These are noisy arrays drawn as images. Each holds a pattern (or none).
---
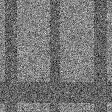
bands of rows crossing bands of columns
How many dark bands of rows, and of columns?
1 and 3
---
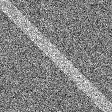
a diagonal band
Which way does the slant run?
top left to bottom right
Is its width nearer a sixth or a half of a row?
a sixth
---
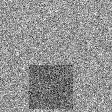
one block
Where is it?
bottom middle
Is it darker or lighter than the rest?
darker
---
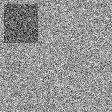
one block
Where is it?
top left
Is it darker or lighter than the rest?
darker
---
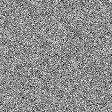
only noise
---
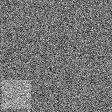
one block
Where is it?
bottom left
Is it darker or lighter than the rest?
lighter
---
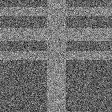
bands of rows crossing bands of columns
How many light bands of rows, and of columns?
3 and 1
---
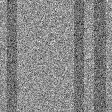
bands of columns
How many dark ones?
3
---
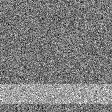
one band of rows
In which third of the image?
bottom
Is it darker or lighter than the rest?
lighter
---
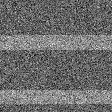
bands of rows
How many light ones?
2
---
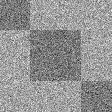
blocks along the diagonal
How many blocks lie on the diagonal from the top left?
3
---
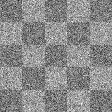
a checkerboard
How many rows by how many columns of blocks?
5 by 5
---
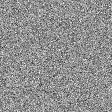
only noise
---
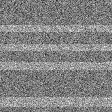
bands of rows
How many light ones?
4
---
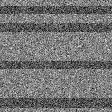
bands of rows
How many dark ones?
4
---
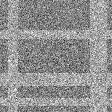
bands of rows crossing bands of columns
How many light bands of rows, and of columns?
3 and 2
